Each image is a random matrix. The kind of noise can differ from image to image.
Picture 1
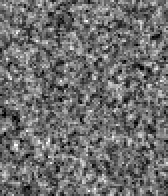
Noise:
blotchy
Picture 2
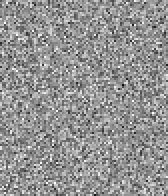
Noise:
independent entries
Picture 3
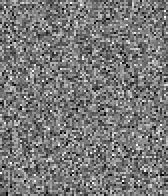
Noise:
independent entries
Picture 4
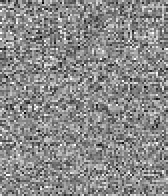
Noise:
low rank plus noise
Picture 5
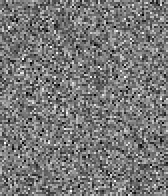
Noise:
independent entries
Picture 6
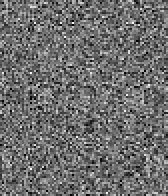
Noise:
low rank plus noise
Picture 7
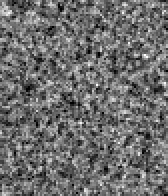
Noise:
blotchy
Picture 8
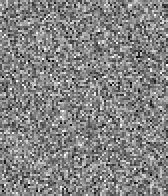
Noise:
independent entries
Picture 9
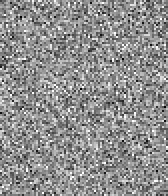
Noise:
independent entries
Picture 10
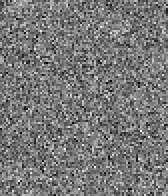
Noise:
independent entries
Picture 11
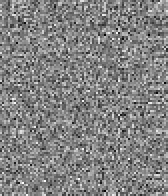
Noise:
low rank plus noise
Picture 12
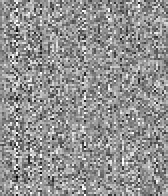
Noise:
columns of uneven size
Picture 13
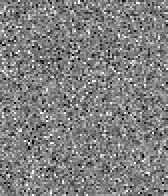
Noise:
heavy tails
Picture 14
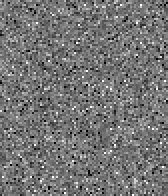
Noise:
heavy tails
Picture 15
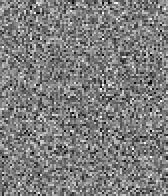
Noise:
low rank plus noise
